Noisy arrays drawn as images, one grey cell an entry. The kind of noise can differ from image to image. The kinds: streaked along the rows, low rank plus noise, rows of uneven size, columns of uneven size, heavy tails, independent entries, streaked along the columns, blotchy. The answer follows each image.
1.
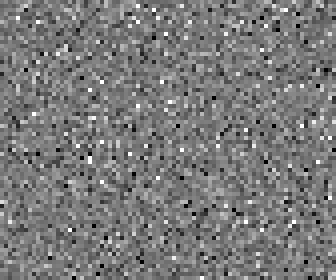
heavy tails
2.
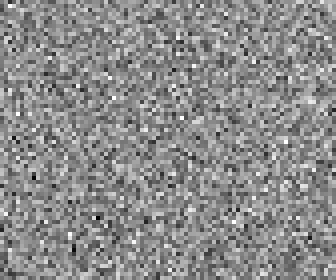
independent entries
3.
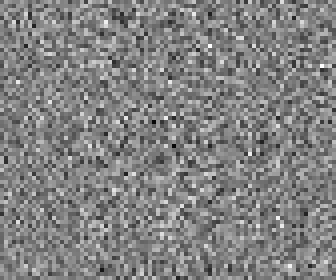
low rank plus noise
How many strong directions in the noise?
five to eight
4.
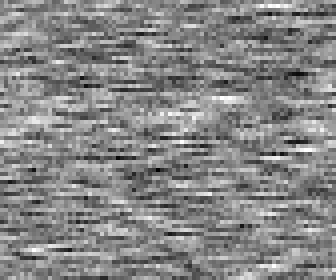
streaked along the rows
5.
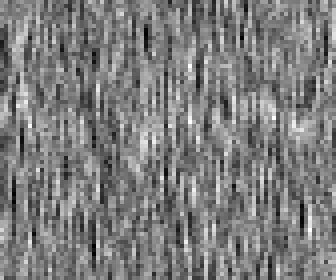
streaked along the columns
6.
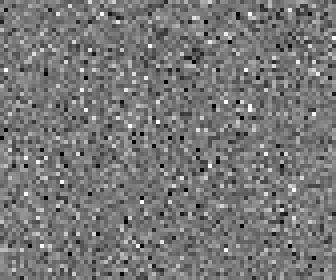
heavy tails
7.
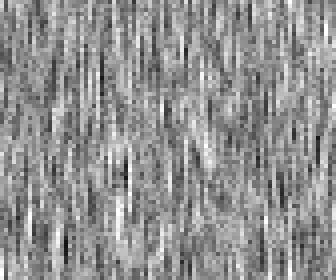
streaked along the columns
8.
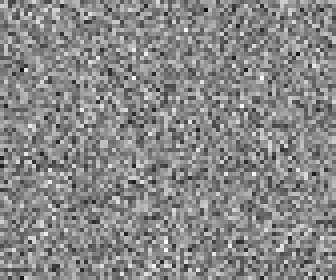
independent entries
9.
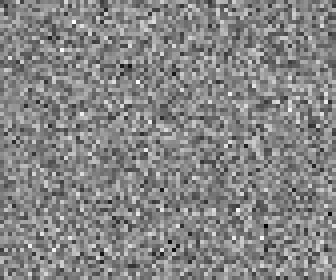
independent entries
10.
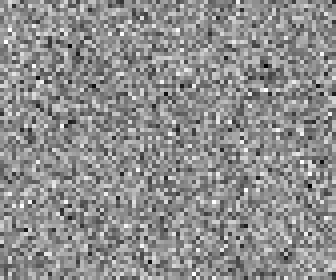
independent entries
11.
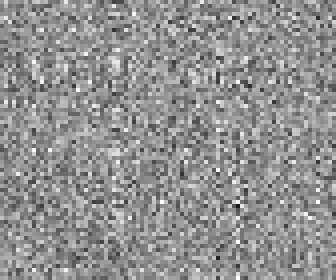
low rank plus noise
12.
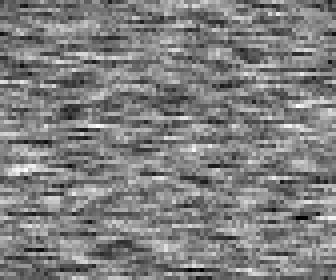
streaked along the rows
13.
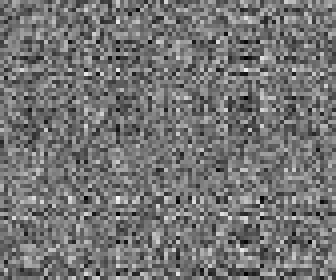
low rank plus noise
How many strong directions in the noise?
one
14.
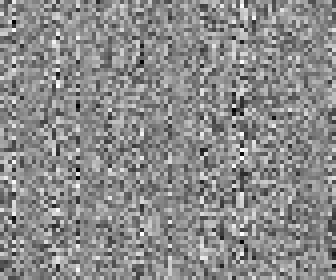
columns of uneven size
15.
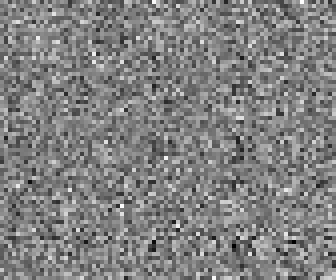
low rank plus noise
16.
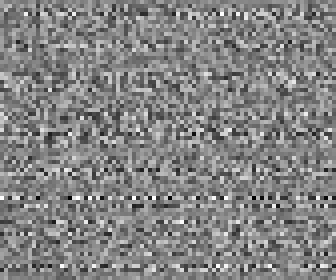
rows of uneven size
